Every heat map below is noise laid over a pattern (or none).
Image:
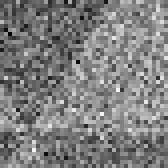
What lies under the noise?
spokes from one point
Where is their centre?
bottom left
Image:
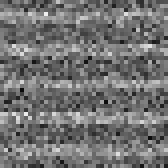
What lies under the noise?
horizontal stripes
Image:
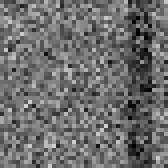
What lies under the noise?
one vertical stripe
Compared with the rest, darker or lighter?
darker
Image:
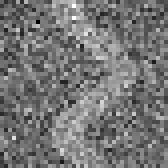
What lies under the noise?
a wavy band
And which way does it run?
top to bottom
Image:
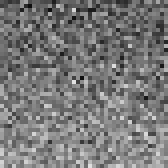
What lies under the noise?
a smooth slope
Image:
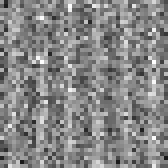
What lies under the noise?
vertical stripes
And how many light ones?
6
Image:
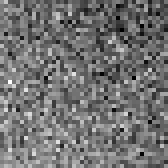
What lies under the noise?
a smooth slope
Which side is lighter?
bottom left
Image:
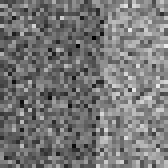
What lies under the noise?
a sharp edge
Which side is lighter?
right
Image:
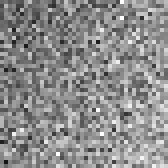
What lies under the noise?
a smooth slope
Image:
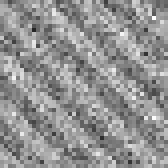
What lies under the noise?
diagonal stripes
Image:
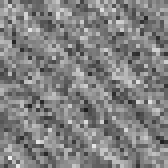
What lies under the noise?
diagonal stripes
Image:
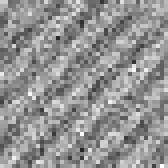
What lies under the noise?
diagonal stripes
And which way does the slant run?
bottom left to top right
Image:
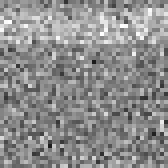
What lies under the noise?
one horizontal stripe
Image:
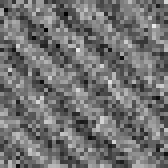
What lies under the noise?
diagonal stripes
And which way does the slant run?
top left to bottom right
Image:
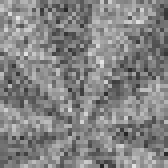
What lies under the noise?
spokes from one point
